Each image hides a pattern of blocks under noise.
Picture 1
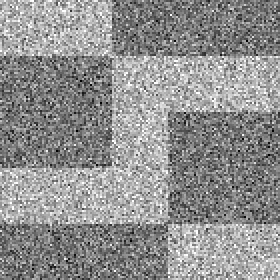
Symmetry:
the same after a half turn
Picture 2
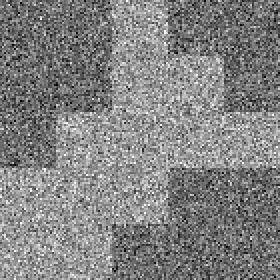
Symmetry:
mirrored about the diagonal from the bottom left
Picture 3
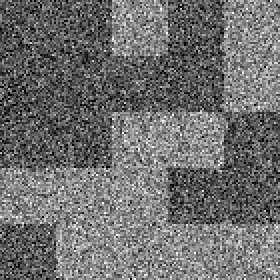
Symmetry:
no symmetry
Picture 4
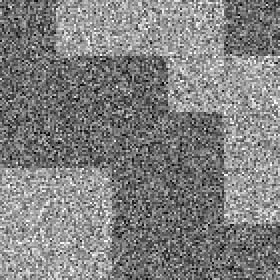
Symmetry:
mirrored about the diagonal from the bottom left
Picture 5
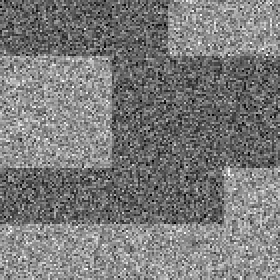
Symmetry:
no symmetry
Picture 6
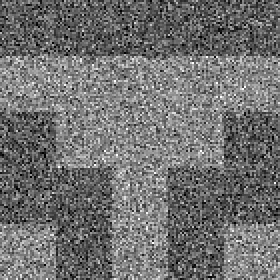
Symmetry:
left and right mirror each other
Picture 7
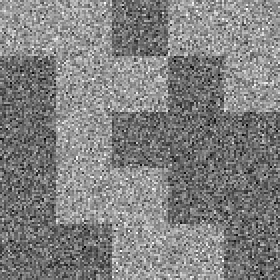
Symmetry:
no symmetry
